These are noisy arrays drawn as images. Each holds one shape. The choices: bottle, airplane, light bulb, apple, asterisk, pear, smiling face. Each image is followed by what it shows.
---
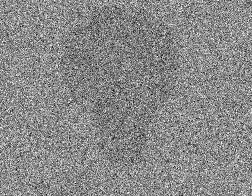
dark light bulb
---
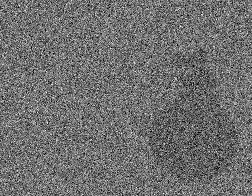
dark pear
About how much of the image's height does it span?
two thirds
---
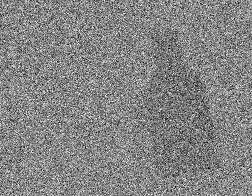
dark bottle
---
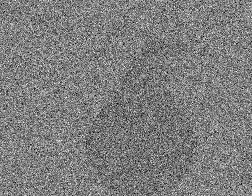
dark pear
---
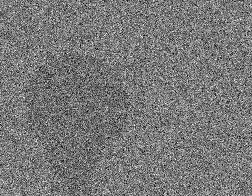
dark light bulb
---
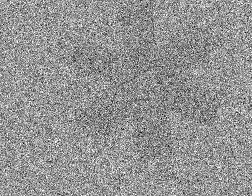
dark asterisk
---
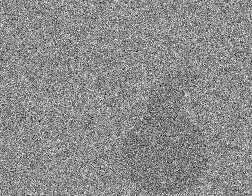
dark pear
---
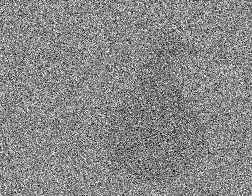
dark pear
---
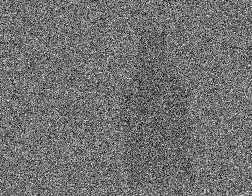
dark bottle
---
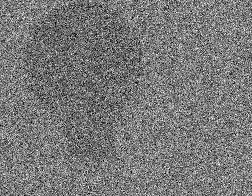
dark light bulb
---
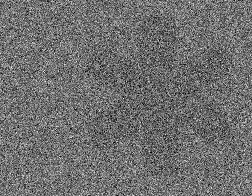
dark asterisk
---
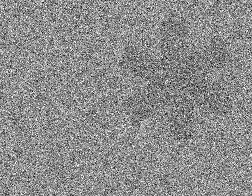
dark asterisk
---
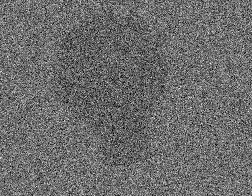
dark light bulb
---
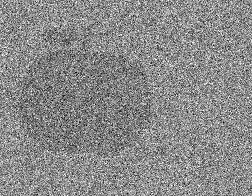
dark apple
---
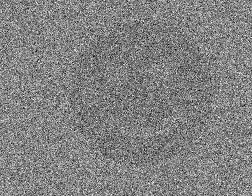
dark smiling face
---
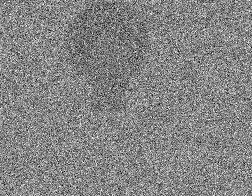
dark light bulb
